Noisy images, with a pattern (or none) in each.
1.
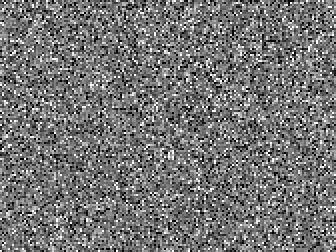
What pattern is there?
only noise
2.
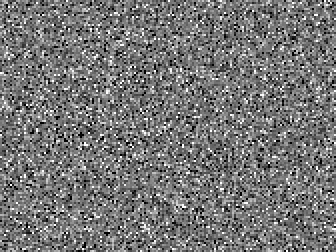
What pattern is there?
only noise
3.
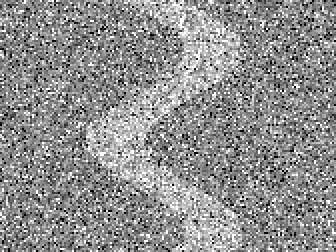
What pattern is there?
a wavy band
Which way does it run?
top to bottom
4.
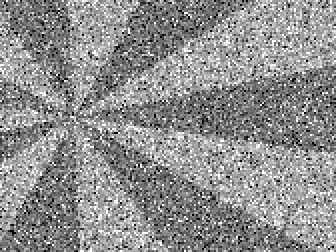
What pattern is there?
spokes from one point
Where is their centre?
middle left
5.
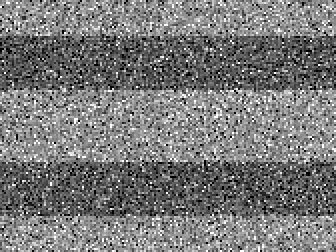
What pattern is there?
horizontal stripes
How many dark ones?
2
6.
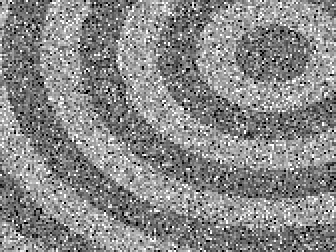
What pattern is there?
rings round one point
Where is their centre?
top right
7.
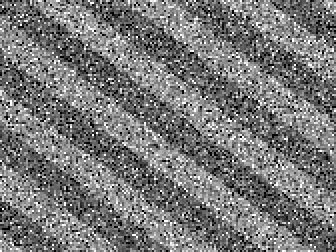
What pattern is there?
diagonal stripes
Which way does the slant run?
top left to bottom right
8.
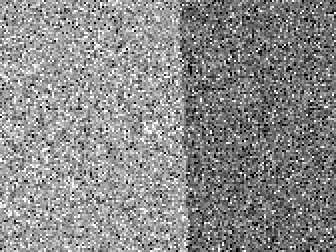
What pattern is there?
a sharp edge
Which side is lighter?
left
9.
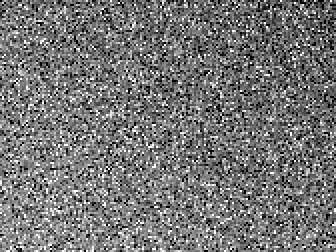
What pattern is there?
a smooth slope
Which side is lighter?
bottom left
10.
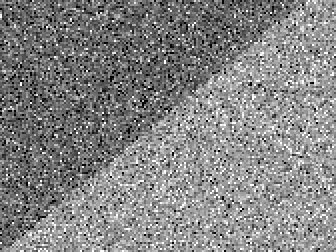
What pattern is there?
a sharp edge
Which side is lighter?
bottom right
